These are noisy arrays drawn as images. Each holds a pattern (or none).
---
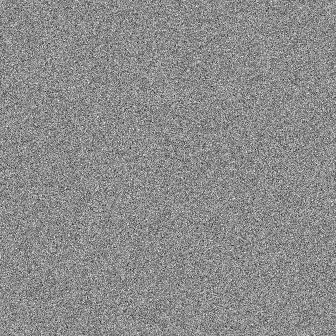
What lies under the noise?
only noise
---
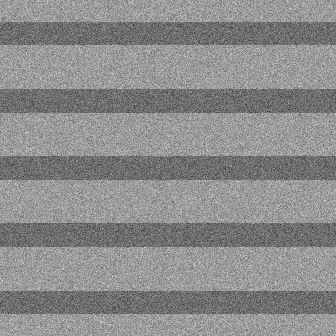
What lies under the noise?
horizontal stripes
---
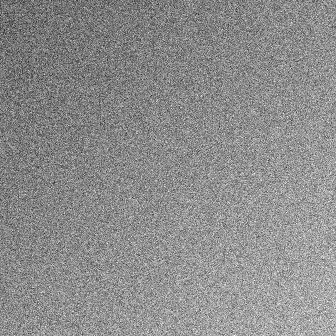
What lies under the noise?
a smooth slope
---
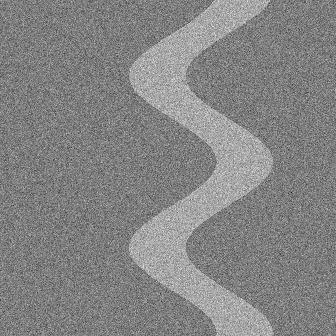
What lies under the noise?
a wavy band
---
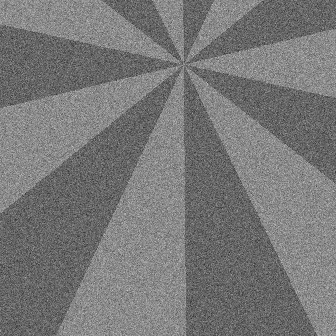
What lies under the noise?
spokes from one point
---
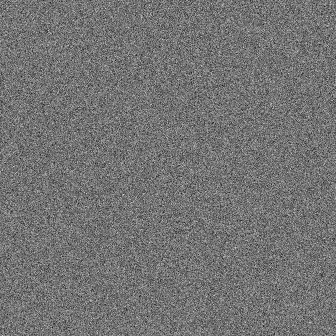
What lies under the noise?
only noise
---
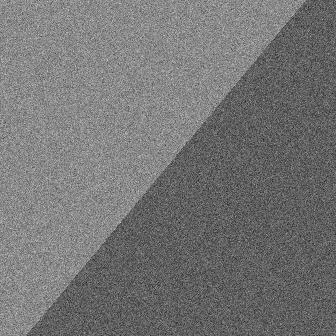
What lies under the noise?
a sharp edge
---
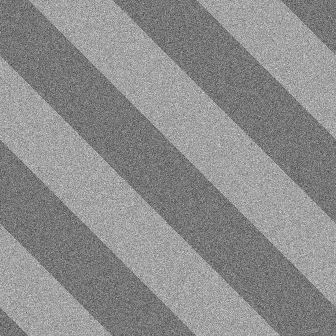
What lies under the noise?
diagonal stripes
